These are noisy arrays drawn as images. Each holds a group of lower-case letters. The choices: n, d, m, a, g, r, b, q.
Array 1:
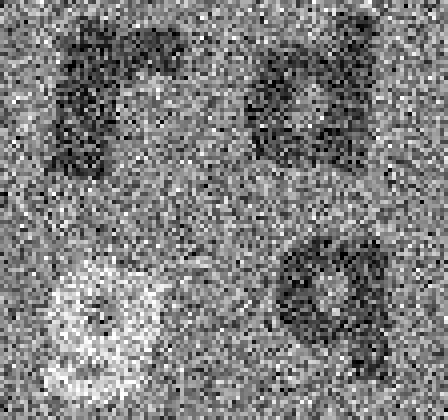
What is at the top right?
d
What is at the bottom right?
q
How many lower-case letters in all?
4
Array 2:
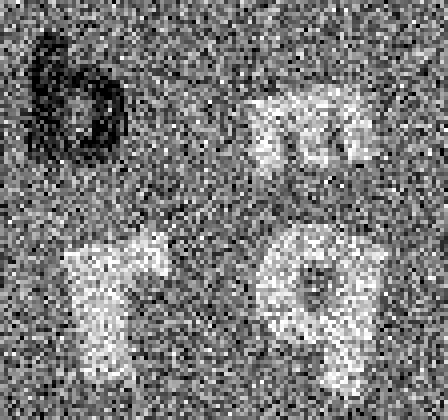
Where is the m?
top right
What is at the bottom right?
q
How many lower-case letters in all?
4
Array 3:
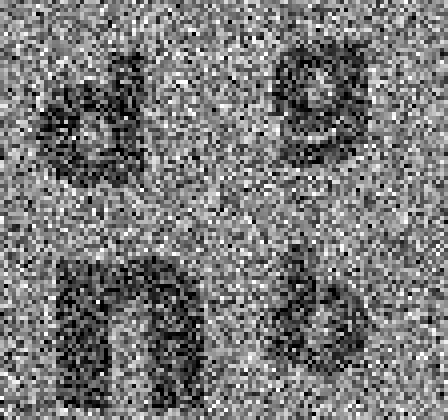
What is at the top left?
d
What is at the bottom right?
b
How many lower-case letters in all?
4
